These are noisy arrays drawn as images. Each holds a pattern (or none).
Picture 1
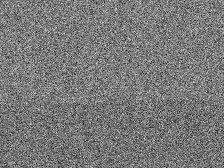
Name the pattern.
a sharp edge
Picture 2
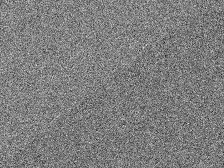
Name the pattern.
a sharp edge
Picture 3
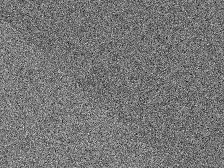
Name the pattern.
a sharp edge
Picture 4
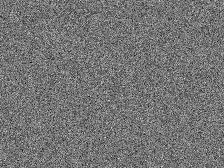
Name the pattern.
only noise
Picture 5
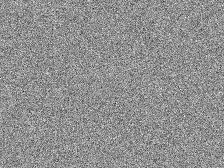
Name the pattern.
only noise
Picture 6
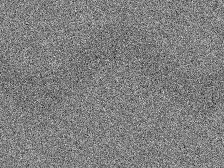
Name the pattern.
a wavy band
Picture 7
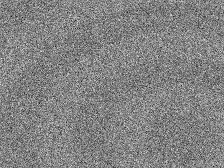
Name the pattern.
rings round one point
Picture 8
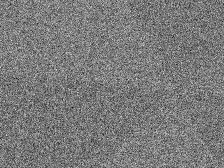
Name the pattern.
spokes from one point
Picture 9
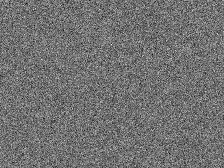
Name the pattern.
only noise
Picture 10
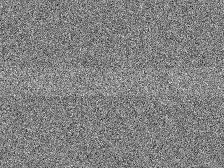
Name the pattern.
one horizontal stripe
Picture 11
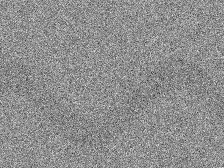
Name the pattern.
a wavy band
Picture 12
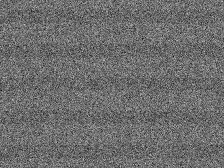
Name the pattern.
horizontal stripes
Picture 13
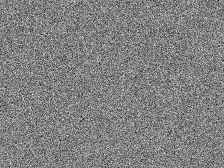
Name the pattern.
only noise
